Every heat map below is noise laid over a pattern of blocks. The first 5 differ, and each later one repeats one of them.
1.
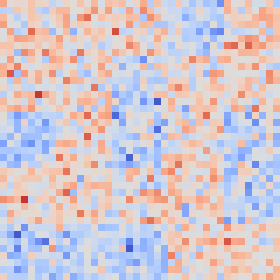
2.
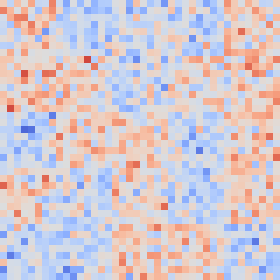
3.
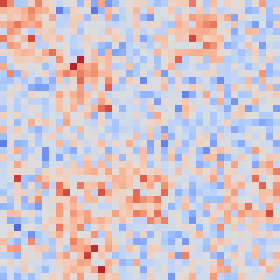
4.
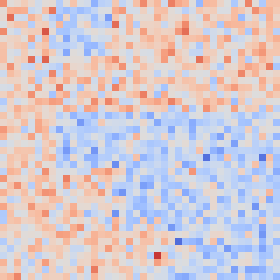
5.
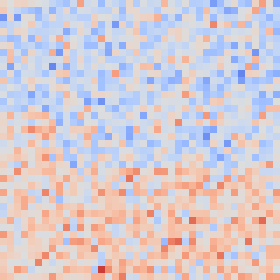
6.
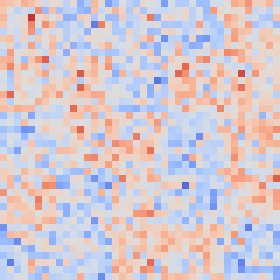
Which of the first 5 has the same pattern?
2
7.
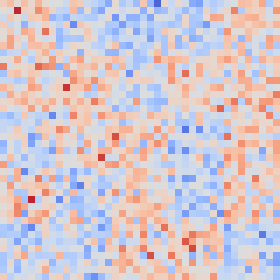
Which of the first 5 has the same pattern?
2
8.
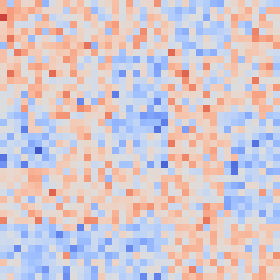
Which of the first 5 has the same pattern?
1
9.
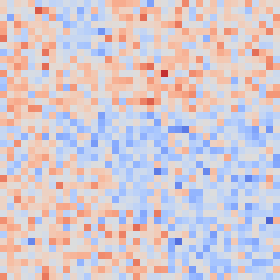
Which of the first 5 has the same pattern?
4
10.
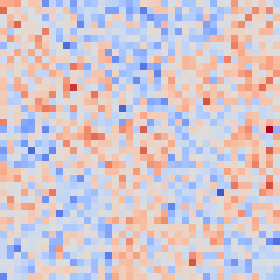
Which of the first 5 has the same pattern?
2
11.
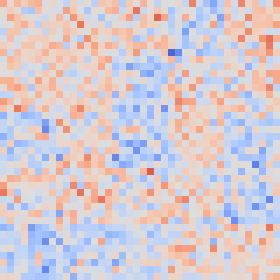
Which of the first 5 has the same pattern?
1
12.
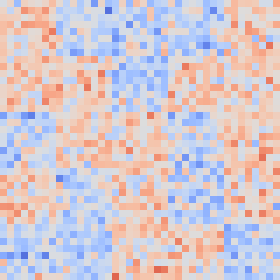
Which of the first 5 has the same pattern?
2
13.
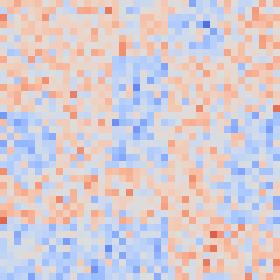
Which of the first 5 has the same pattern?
1
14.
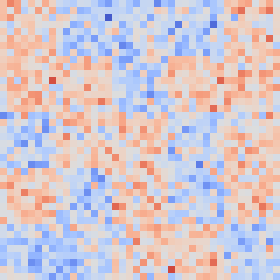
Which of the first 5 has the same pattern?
2
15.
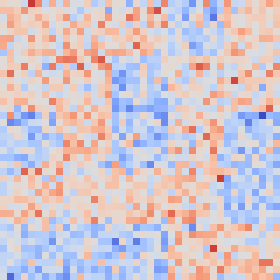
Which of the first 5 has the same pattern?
1
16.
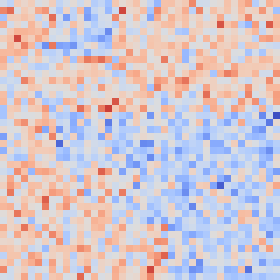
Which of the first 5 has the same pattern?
4
